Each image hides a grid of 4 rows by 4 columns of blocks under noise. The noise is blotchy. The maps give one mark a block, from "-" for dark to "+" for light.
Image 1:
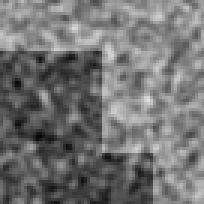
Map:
+ + + +
- - + +
- - + +
- - - +
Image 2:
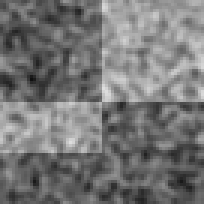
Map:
- - + +
- - + +
+ + - -
- - - -
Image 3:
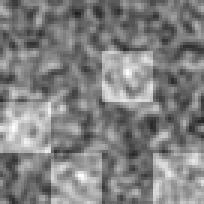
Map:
- - - -
- - + -
+ - - -
- + - +
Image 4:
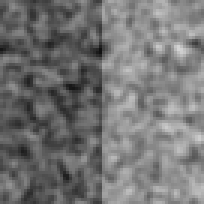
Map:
- - + +
- - + +
- - + +
- - + +
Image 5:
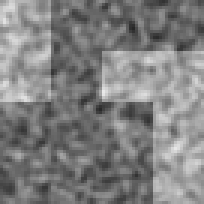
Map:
+ - - -
+ - + +
- - - +
- - - +
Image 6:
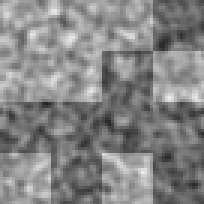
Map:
+ + + -
+ + - +
- - - -
+ - + -
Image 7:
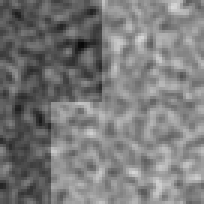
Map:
- - + +
- - + +
- + + +
- + + +
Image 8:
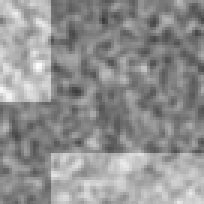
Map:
+ - - -
+ - - -
- - - -
- + + +
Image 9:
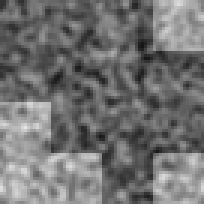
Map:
- - - +
- - - -
+ - - -
+ + - +
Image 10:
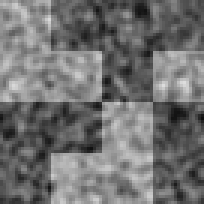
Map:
+ - - -
+ + - +
- - + -
- + + -
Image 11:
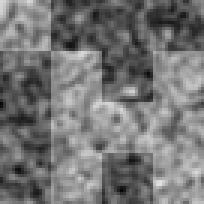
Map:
+ - - -
- + - +
- + + +
- + - +
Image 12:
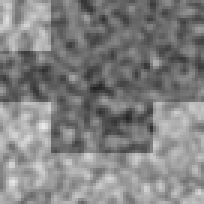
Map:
+ - - -
- - - -
+ - - +
+ + + +
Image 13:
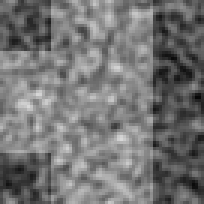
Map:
- + + -
+ + + -
+ + + -
- + + -
